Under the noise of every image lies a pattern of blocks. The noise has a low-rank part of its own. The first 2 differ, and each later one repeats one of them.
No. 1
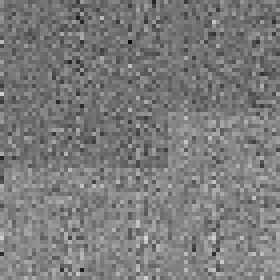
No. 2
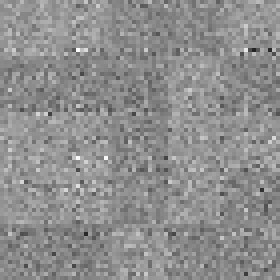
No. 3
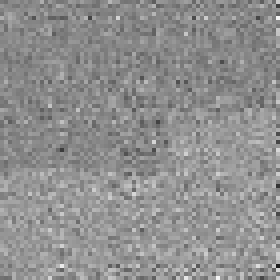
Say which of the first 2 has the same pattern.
1
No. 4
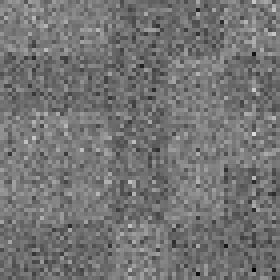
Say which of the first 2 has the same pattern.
2
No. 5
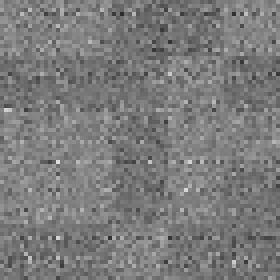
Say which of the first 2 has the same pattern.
2
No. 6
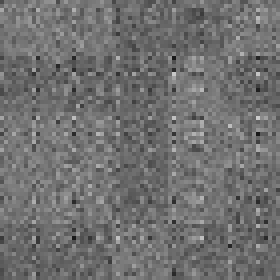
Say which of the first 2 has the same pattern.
2
